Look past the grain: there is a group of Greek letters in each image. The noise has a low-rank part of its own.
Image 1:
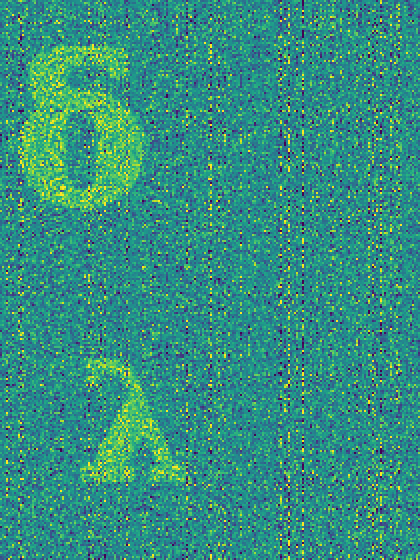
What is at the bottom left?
lambda
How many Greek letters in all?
2
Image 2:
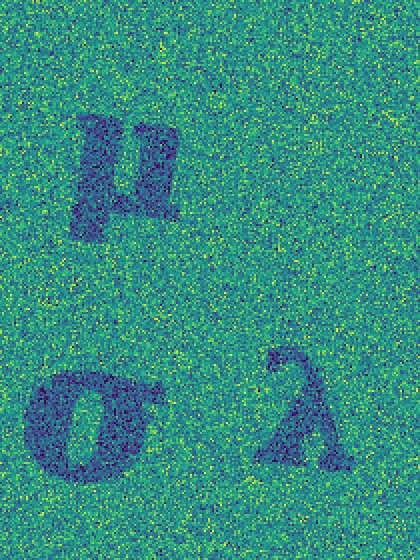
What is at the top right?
nothing
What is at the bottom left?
sigma
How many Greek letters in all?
3
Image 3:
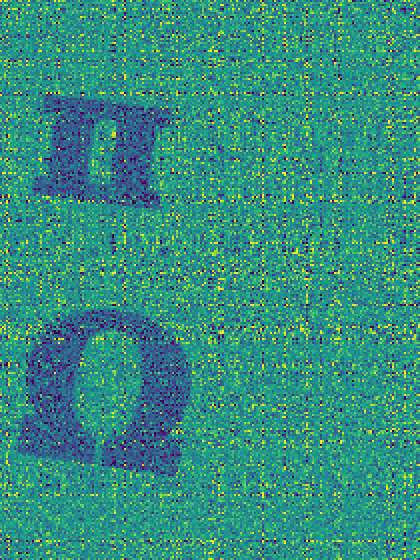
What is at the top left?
pi
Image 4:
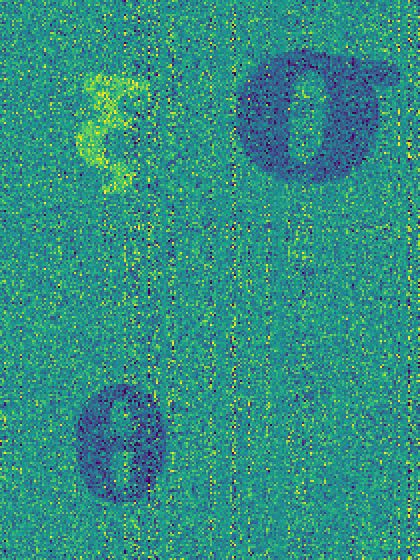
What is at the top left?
xi
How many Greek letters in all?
3
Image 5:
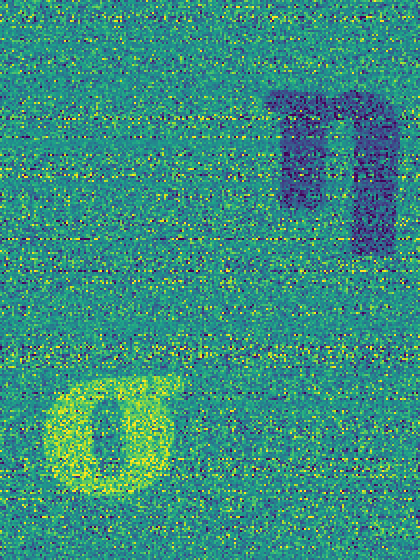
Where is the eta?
top right
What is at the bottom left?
sigma
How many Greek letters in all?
2
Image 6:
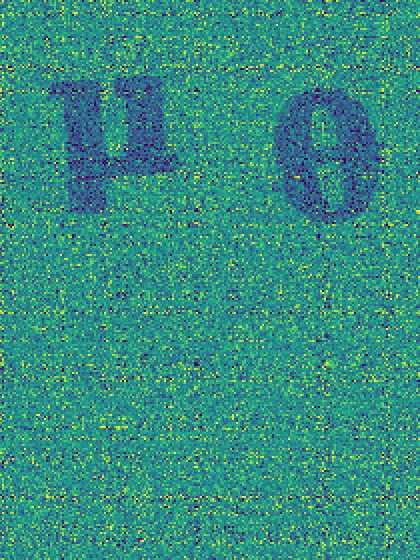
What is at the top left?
mu
